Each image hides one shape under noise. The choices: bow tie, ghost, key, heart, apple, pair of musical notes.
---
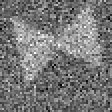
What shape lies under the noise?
bow tie
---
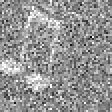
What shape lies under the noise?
pair of musical notes
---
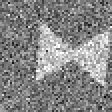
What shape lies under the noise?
bow tie
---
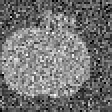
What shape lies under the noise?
apple
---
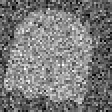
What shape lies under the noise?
ghost
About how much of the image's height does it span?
nearly all
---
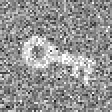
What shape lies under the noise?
key
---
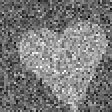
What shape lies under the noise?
heart
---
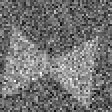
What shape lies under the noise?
bow tie
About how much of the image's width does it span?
nearly all
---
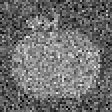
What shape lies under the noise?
apple
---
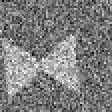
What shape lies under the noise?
bow tie
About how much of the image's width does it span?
two thirds
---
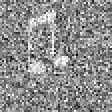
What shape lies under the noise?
pair of musical notes
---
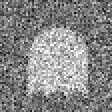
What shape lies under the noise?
ghost
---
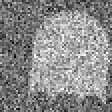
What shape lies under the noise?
ghost
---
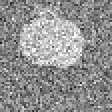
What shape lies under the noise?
apple
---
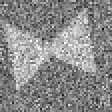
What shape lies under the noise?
bow tie
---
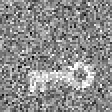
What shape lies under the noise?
key
